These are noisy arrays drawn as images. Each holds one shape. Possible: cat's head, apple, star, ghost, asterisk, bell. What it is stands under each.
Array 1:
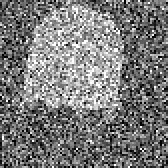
light ghost
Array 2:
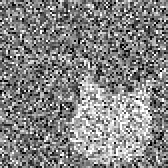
light cat's head
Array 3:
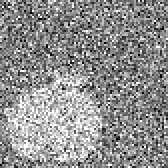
light apple
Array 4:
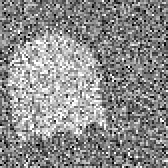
light ghost
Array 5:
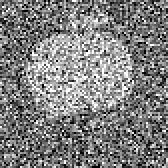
light apple
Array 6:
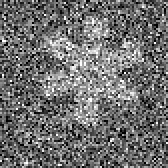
light asterisk
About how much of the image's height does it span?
two thirds
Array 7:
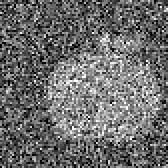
light apple
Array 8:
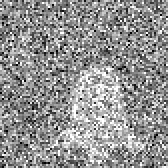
light bell
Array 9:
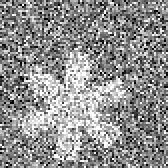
light asterisk
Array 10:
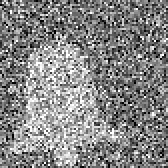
light bell
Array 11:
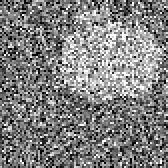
light apple
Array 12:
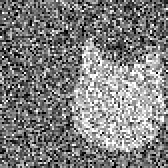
light cat's head
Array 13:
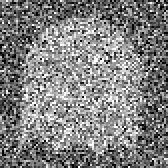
light ghost
